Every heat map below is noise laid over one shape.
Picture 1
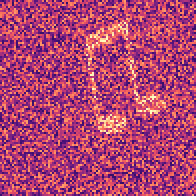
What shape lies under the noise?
pair of musical notes
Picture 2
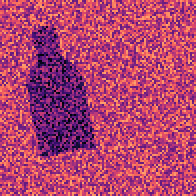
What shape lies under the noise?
bottle
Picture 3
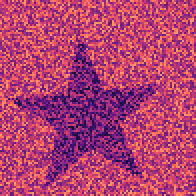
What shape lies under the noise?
star
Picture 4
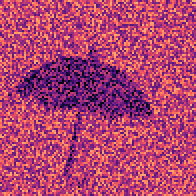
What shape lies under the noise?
umbrella
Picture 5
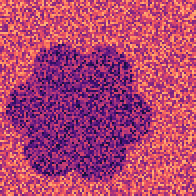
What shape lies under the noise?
flower
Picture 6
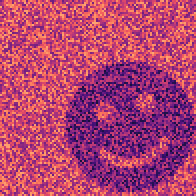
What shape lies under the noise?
smiling face
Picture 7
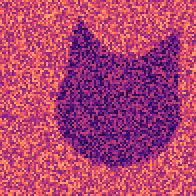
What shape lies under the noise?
cat's head
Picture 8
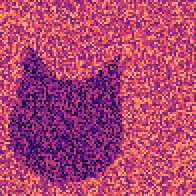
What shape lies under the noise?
cat's head
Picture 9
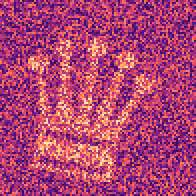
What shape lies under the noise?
chess queen
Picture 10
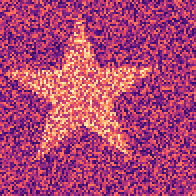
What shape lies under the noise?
star
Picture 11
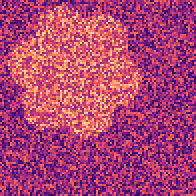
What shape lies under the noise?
flower
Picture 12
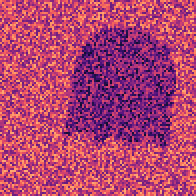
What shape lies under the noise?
ghost
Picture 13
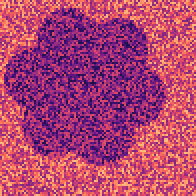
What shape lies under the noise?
flower
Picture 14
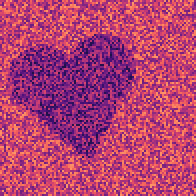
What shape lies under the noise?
heart
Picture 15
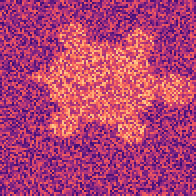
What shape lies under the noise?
turtle
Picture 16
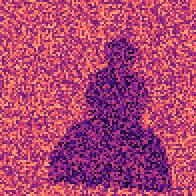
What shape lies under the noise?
chess pawn
